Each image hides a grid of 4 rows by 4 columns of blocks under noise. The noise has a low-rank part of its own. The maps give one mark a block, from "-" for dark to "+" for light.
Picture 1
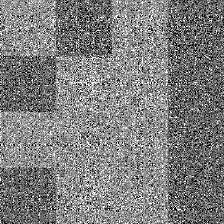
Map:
+ - + -
- + + -
+ + + -
- + + -
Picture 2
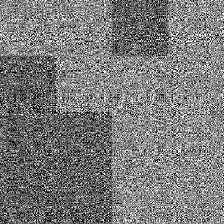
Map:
+ + - +
- + + +
- - + +
- - + +
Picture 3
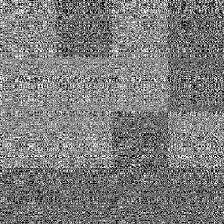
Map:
+ - + -
+ + + -
+ + - +
- - - -
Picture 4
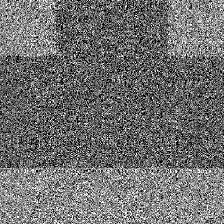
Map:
+ - - +
- - - -
- - - -
+ + + +
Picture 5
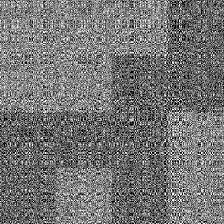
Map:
+ + + -
+ + - -
- - - +
- + - +
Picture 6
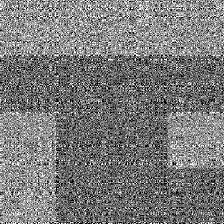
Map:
+ + + +
- - - -
+ - - +
+ - - -
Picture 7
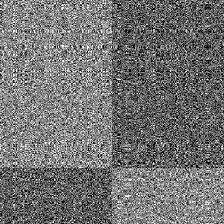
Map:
+ + - -
+ + - -
+ + - -
- - + +
